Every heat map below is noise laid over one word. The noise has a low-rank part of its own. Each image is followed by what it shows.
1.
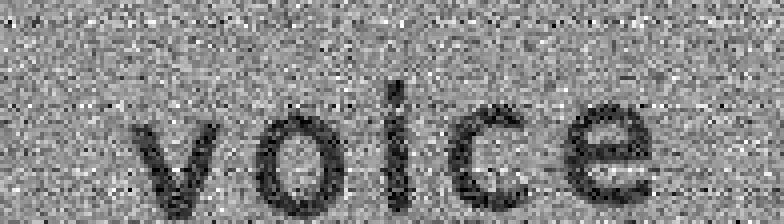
voice
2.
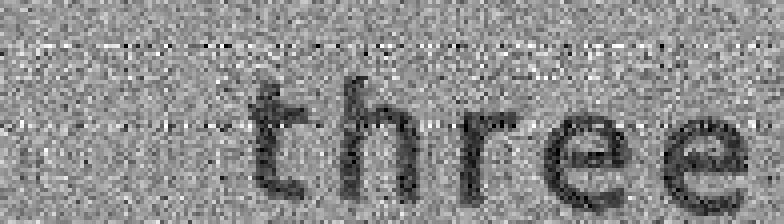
three
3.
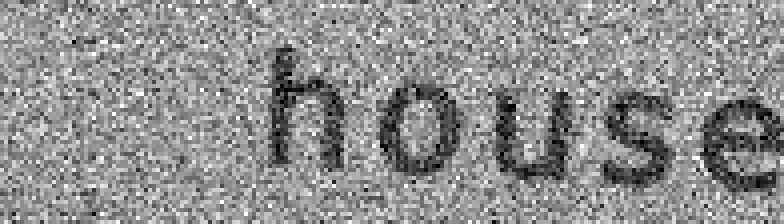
house
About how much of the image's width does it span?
two thirds
